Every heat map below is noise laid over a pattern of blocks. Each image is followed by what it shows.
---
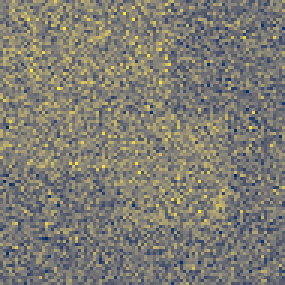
mirrored about the diagonal from the top left
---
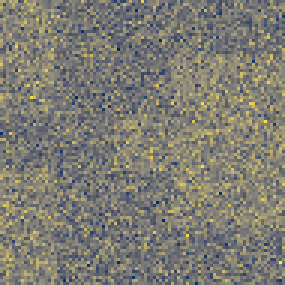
top and bottom mirror each other
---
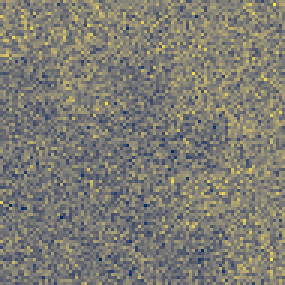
mirrored about the diagonal from the bottom left
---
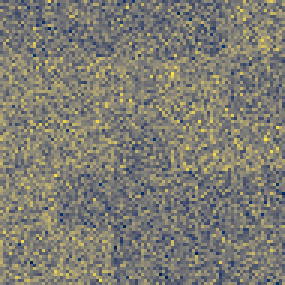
no symmetry
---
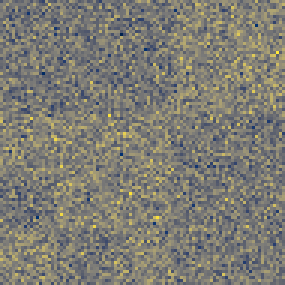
mirrored about the diagonal from the bottom left
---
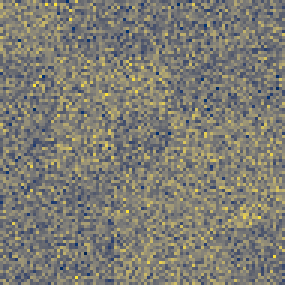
mirrored about the diagonal from the top left
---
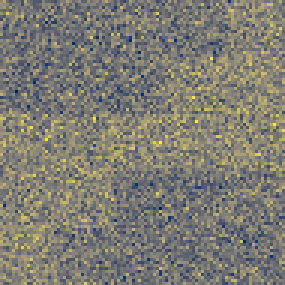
the same after a half turn
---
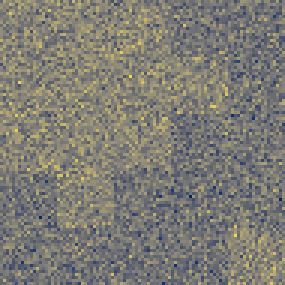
mirrored about the diagonal from the top left
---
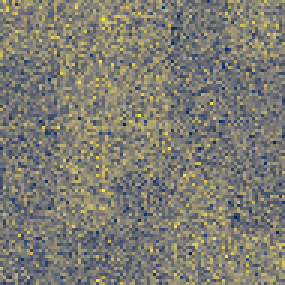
no symmetry
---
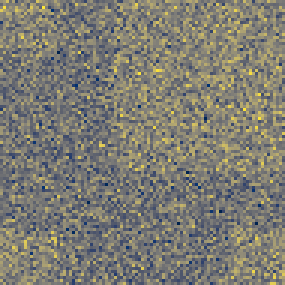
mirrored about the diagonal from the bottom left
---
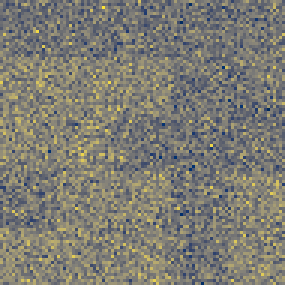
no symmetry
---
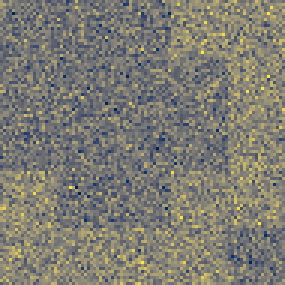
mirrored about the diagonal from the top left
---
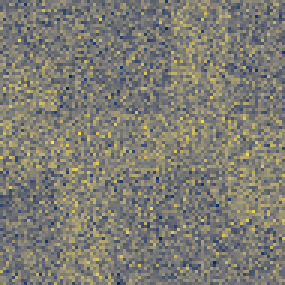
the same after a half turn
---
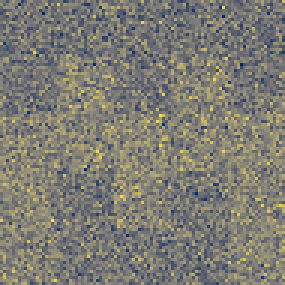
left and right mirror each other
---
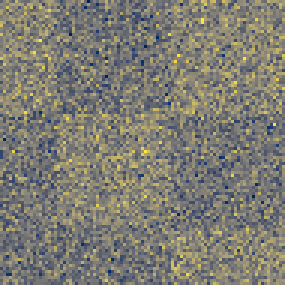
mirrored about the diagonal from the bottom left
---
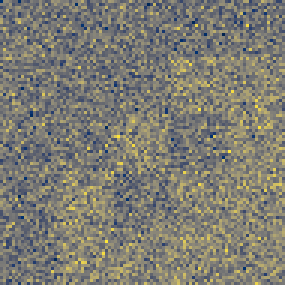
mirrored about the diagonal from the top left
